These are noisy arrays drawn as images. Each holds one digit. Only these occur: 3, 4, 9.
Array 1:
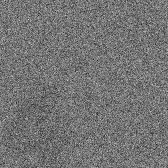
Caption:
dark 4
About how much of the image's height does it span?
half
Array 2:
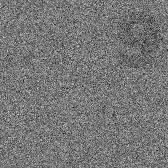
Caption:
dark 9, top right
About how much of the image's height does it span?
a third
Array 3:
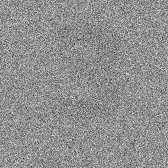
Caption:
dark 3
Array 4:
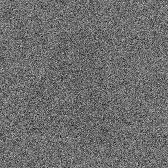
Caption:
dark 4
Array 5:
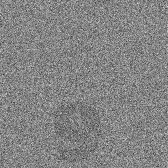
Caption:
dark 9, bottom middle
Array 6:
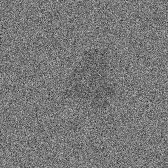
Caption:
dark 4, centre
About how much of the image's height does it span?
a third
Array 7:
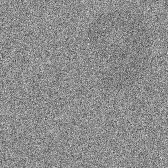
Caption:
dark 9
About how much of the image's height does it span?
half
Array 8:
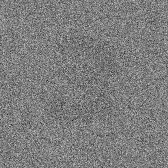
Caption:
dark 3
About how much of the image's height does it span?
half
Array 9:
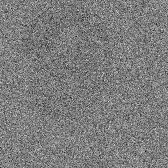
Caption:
dark 9
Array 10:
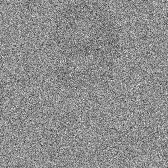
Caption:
dark 9
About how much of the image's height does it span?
half
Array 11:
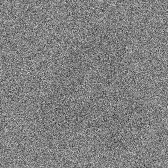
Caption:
dark 4
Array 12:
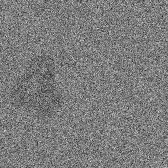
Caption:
dark 4, middle left
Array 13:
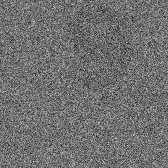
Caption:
dark 9
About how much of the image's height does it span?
half
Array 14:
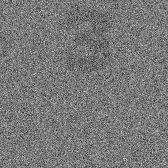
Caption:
dark 3, top middle
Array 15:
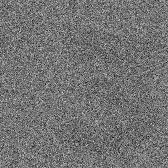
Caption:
dark 3
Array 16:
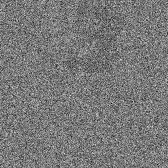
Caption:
dark 3, top middle
